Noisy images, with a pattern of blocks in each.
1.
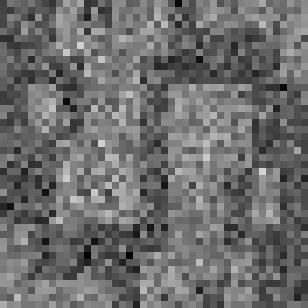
the same after a half turn
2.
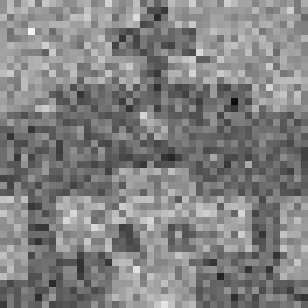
left and right mirror each other
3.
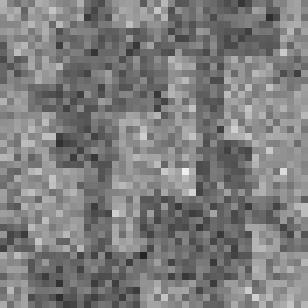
the same after a half turn
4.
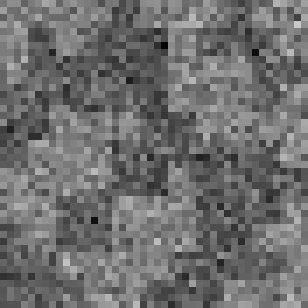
mirrored about the diagonal from the bottom left
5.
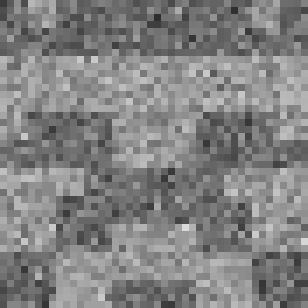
left and right mirror each other
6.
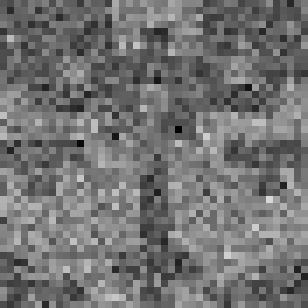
left and right mirror each other
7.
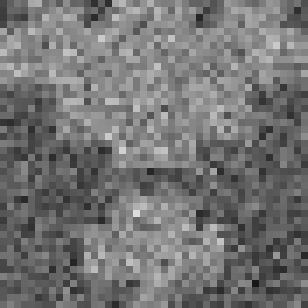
left and right mirror each other
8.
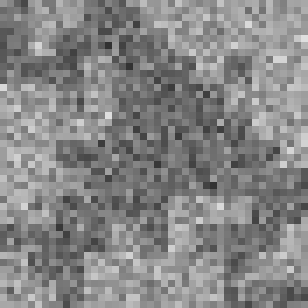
mirrored about the diagonal from the bottom left
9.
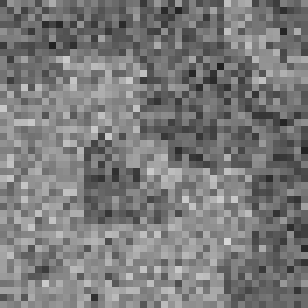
mirrored about the diagonal from the bottom left
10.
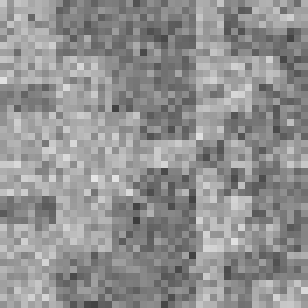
top and bottom mirror each other
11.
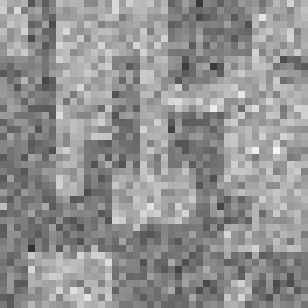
no symmetry
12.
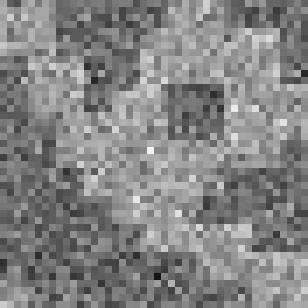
mirrored about the diagonal from the bottom left
